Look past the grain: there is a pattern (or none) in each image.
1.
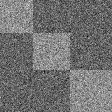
blocks along the diagonal
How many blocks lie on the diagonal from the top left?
3
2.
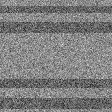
bands of rows
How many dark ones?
4
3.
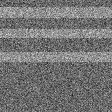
bands of rows
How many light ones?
3
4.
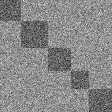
blocks along the diagonal
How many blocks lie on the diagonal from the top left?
5
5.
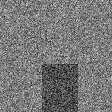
one block
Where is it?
bottom middle
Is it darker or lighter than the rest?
darker
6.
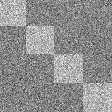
blocks along the diagonal
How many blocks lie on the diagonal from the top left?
4
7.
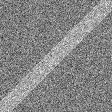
a diagonal band
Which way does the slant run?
bottom left to top right
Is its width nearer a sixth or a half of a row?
a sixth
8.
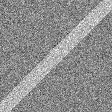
a diagonal band
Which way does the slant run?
bottom left to top right
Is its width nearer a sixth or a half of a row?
a sixth
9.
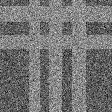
bands of rows crossing bands of columns
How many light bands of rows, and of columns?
2 and 3
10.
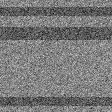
bands of rows
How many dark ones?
3
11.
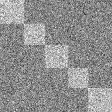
blocks along the diagonal
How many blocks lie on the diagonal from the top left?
5
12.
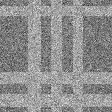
bands of rows crossing bands of columns
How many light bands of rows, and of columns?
3 and 3
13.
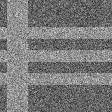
bands of rows crossing bands of columns
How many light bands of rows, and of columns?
3 and 1
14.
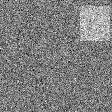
one block
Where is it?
top right
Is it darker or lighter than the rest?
lighter
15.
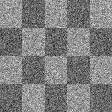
a checkerboard
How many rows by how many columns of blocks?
4 by 5
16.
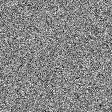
only noise
